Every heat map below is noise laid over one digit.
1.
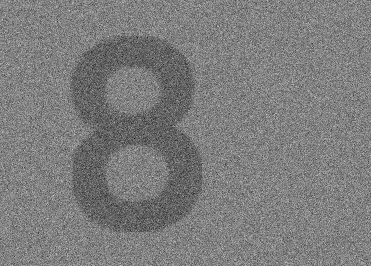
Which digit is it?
8
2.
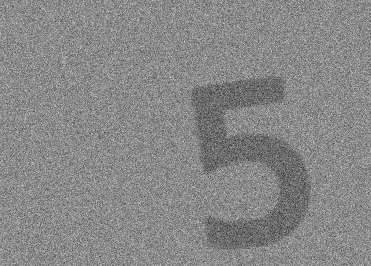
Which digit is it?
5
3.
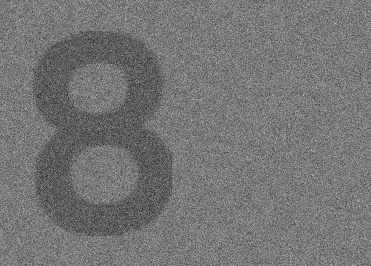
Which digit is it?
8
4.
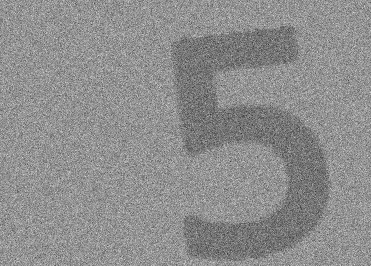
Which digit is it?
5
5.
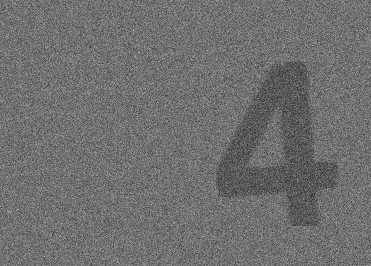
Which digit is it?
4
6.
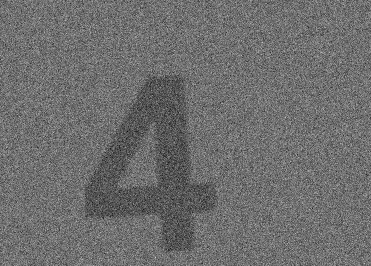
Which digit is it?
4
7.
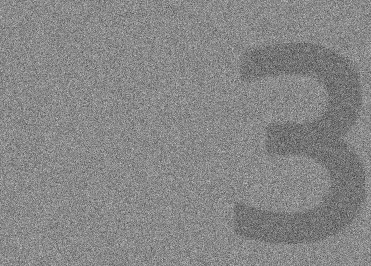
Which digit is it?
3
